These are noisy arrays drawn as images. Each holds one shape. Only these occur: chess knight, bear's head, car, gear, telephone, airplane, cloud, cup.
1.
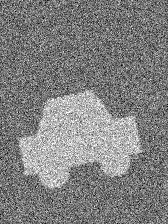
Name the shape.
car
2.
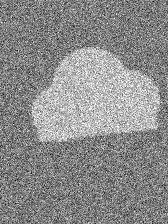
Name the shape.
cloud
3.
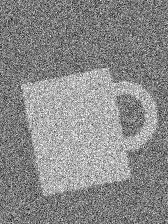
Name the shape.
cup
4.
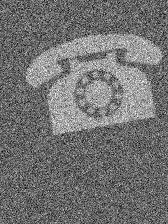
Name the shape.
telephone
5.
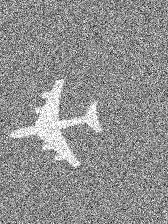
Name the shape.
airplane
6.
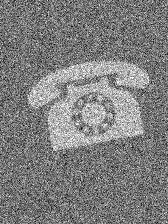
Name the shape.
telephone
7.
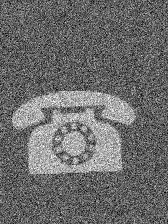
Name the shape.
telephone
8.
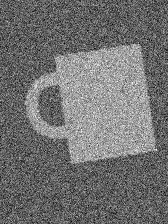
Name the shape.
cup
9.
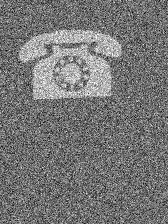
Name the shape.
telephone
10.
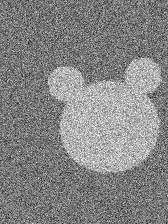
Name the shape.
bear's head
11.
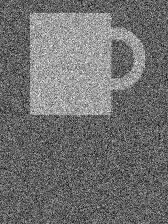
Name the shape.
cup
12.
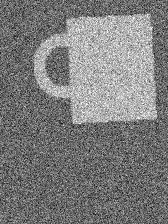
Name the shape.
cup
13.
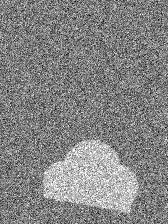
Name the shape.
cloud
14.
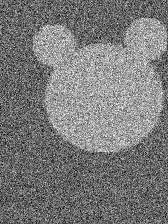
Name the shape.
bear's head
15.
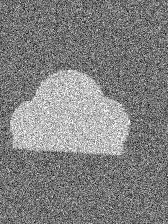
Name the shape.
cloud
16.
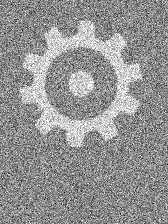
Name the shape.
gear
